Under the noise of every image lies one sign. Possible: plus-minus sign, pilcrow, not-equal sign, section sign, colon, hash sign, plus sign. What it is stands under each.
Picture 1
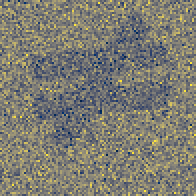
not-equal sign
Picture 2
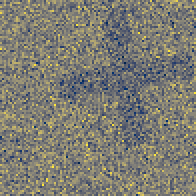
plus sign
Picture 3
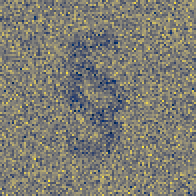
section sign
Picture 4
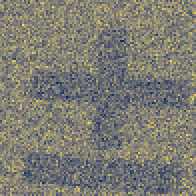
plus-minus sign
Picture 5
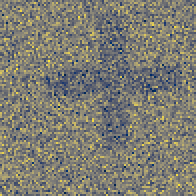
plus sign
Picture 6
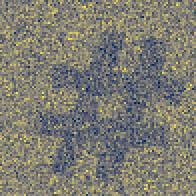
hash sign
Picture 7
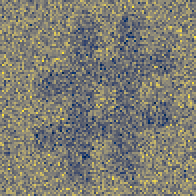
hash sign
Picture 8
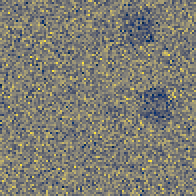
colon
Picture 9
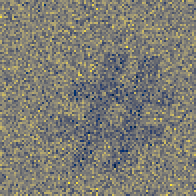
hash sign
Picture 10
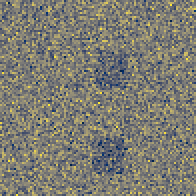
colon
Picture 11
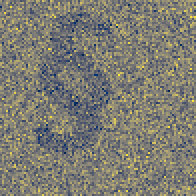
section sign
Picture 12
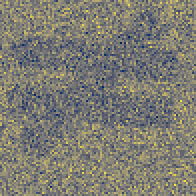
not-equal sign
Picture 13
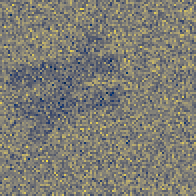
not-equal sign
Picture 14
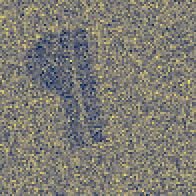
pilcrow
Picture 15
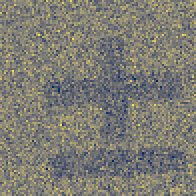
plus-minus sign
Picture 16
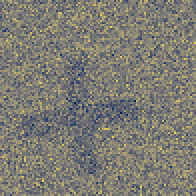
plus sign
